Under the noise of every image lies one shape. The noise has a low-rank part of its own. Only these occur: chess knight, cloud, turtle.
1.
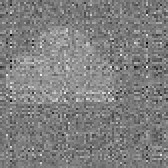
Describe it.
light cloud
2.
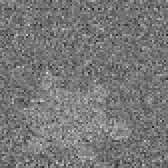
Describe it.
light turtle
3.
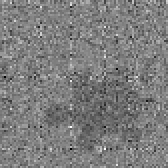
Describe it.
dark turtle
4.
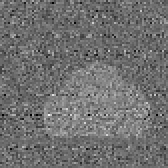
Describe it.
light cloud
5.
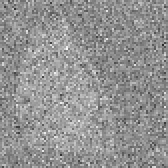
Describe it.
light chess knight
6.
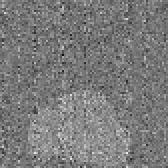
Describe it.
light cloud
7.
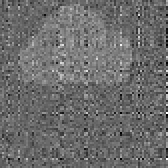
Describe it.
light cloud
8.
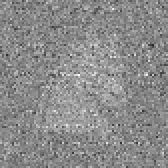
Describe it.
light chess knight
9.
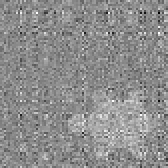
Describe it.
light turtle
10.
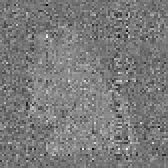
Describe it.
light chess knight
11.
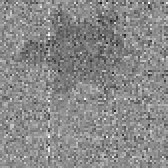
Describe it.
dark turtle
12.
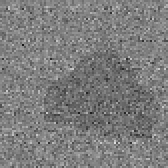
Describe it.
dark cloud
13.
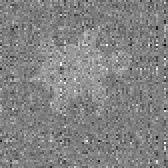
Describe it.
light turtle
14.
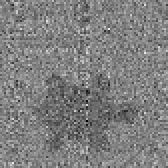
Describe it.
dark turtle
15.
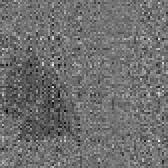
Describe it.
dark chess knight
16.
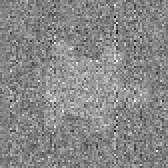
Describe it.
light turtle
